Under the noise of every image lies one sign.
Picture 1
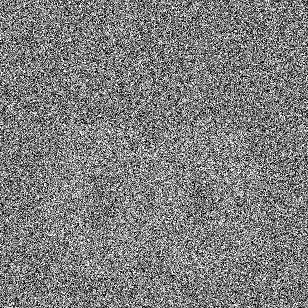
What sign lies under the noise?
infinity sign
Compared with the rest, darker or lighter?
lighter
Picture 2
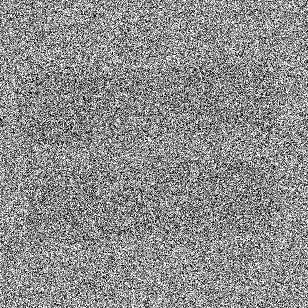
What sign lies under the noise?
equals sign
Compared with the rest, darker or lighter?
darker
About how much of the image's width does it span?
nearly all
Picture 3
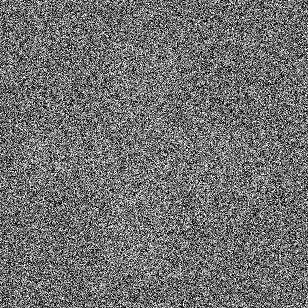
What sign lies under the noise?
plus sign
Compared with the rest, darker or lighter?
lighter
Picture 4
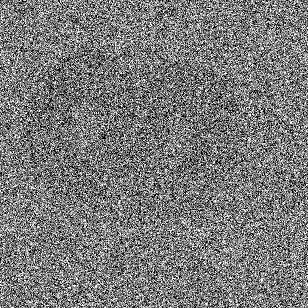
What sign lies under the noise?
infinity sign
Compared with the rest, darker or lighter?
darker
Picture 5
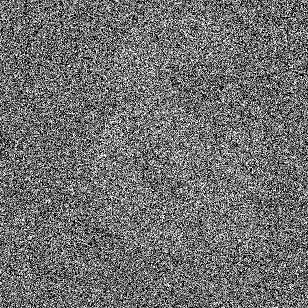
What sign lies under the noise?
ampersand
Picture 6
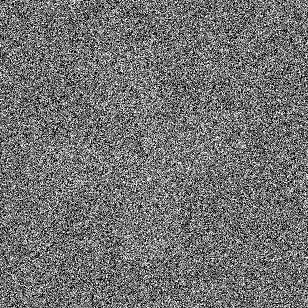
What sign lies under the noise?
plus sign
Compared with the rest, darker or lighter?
lighter
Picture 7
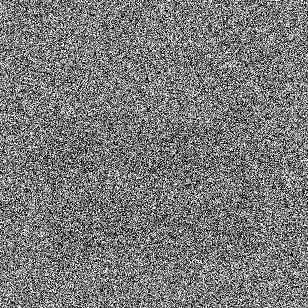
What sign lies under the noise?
approximately sign
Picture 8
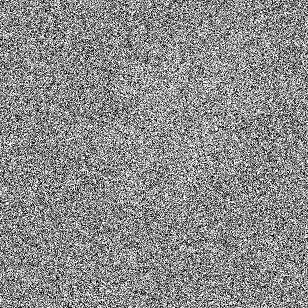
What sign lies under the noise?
hash sign
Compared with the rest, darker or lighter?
lighter
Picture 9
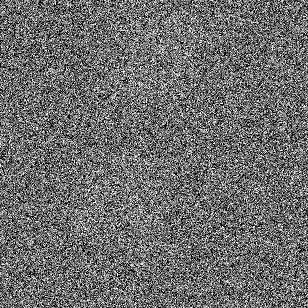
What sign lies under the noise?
colon
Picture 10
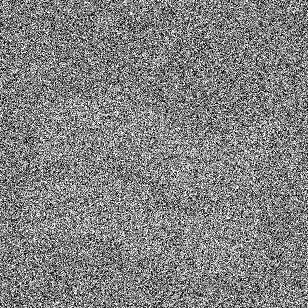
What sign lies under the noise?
approximately sign
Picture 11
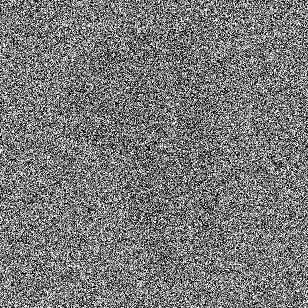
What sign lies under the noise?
pilcrow
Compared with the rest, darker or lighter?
darker
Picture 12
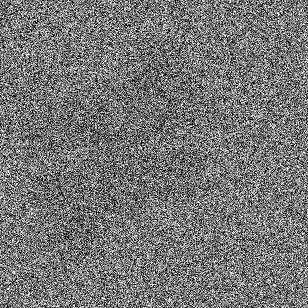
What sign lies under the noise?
not-equal sign
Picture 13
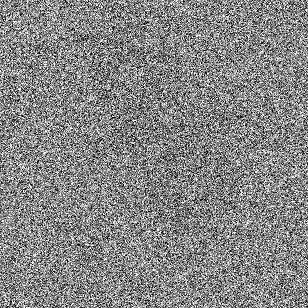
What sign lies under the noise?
percent sign
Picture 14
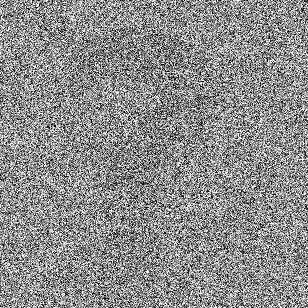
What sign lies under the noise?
question mark
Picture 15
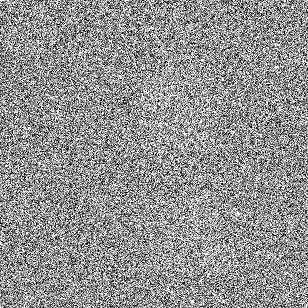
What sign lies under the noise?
colon
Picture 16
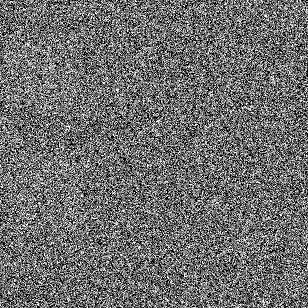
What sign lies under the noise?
colon
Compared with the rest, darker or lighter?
lighter
